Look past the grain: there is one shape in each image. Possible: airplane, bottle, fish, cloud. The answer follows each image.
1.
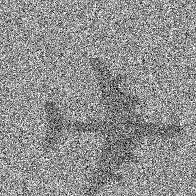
airplane
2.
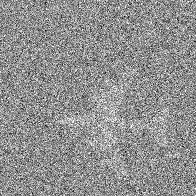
airplane
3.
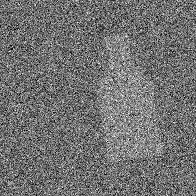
bottle
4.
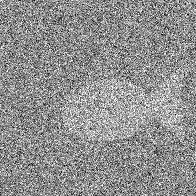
fish
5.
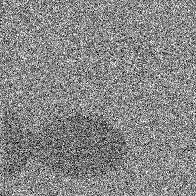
fish
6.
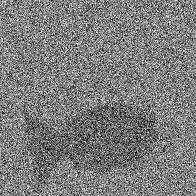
fish
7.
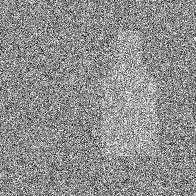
bottle
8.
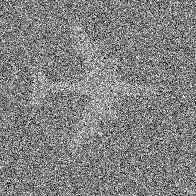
airplane
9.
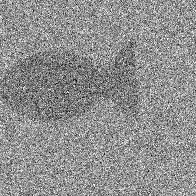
fish
